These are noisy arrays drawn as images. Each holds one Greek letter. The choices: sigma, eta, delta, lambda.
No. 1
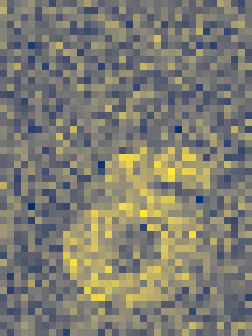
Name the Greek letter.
delta
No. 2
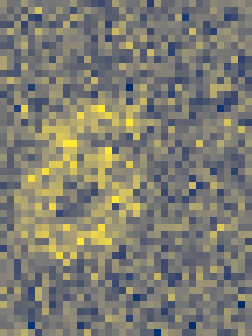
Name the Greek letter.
delta
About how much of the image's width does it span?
half
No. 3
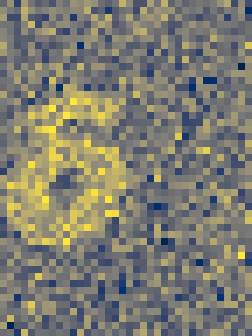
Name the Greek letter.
delta
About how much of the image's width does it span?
half
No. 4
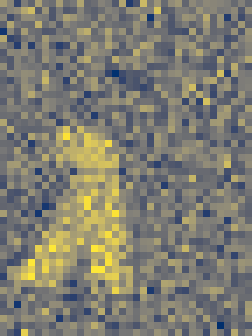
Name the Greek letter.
lambda
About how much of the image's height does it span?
half
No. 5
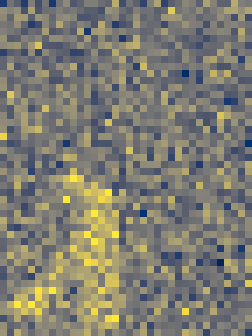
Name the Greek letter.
lambda
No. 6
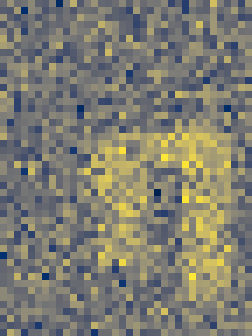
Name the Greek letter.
eta
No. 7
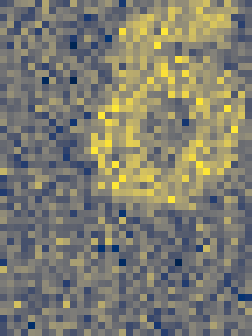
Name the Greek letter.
delta
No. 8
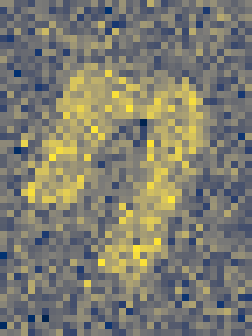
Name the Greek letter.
eta
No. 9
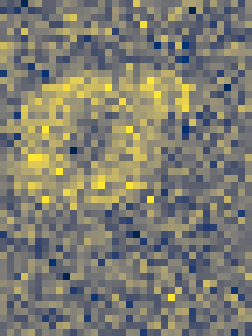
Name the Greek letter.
sigma
